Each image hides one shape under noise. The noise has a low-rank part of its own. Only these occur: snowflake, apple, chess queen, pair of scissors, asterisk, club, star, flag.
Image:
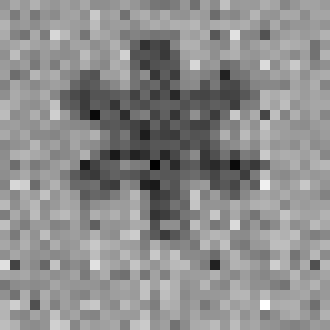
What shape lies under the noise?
asterisk
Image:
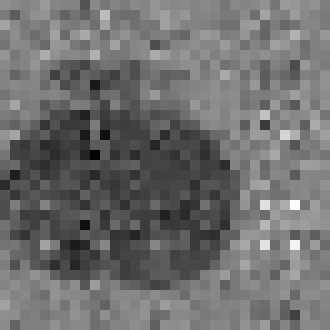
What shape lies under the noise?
apple
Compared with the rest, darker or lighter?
darker
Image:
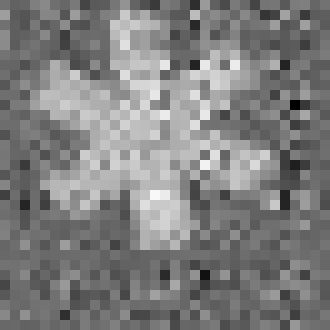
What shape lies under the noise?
asterisk
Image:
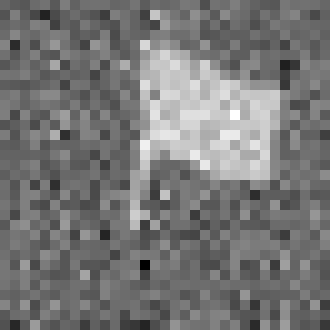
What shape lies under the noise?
flag
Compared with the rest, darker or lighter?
lighter
